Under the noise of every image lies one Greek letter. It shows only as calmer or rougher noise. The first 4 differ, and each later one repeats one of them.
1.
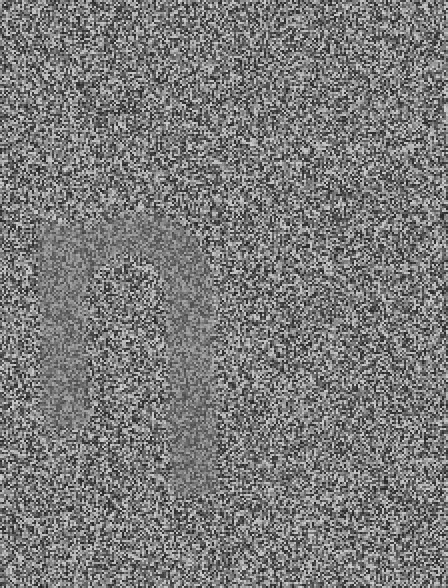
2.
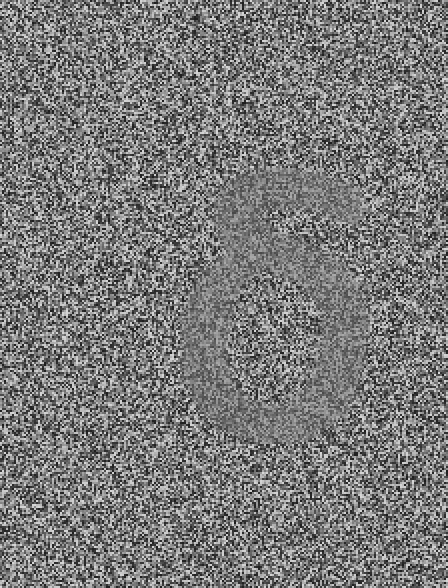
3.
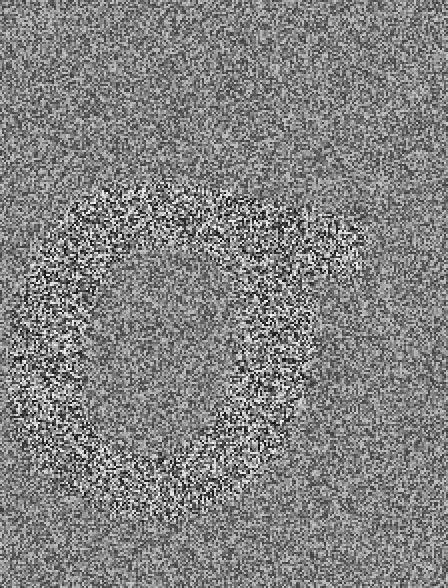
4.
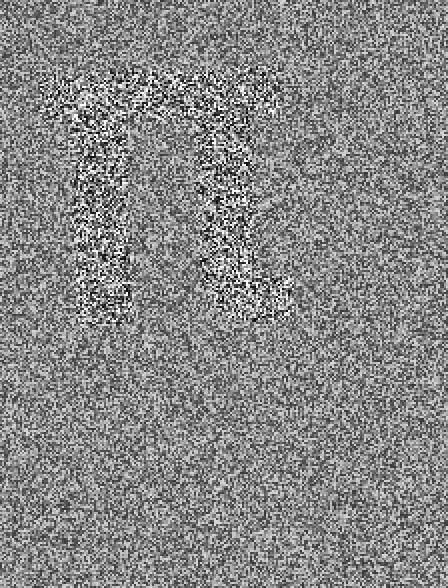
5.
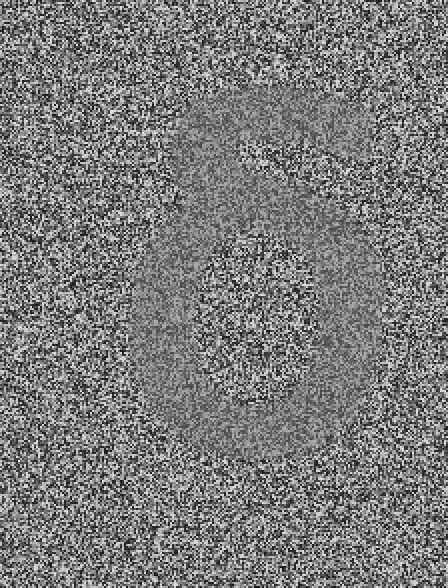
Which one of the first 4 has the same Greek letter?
2
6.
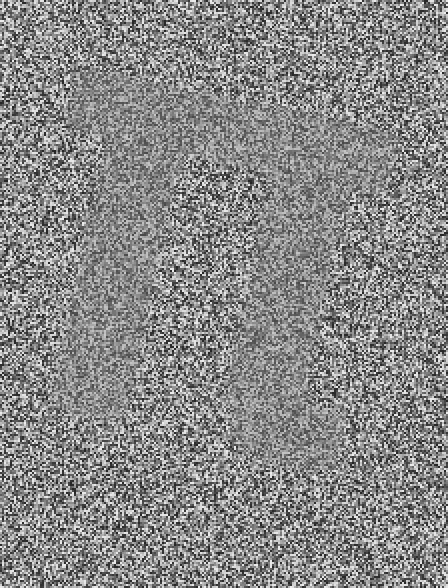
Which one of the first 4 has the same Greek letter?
4
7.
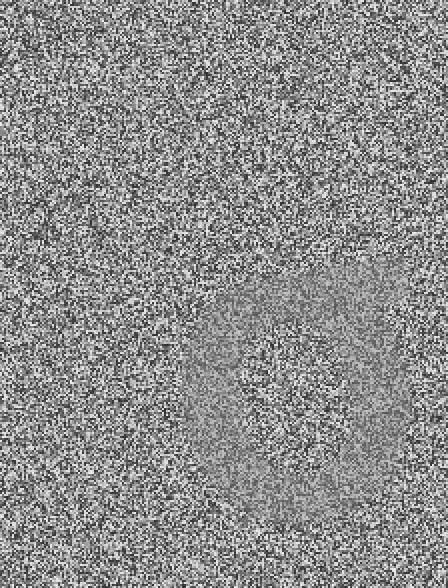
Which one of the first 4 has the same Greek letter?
3
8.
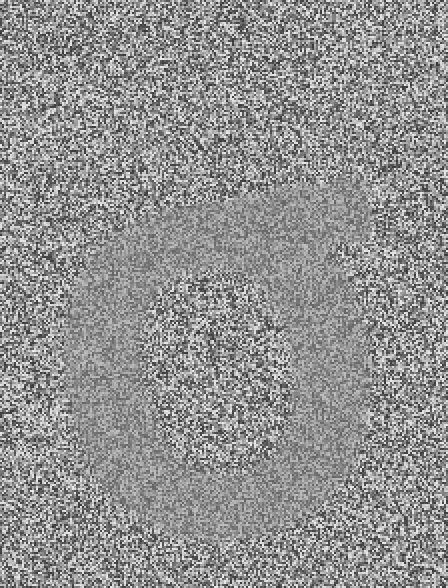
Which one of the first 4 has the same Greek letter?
3
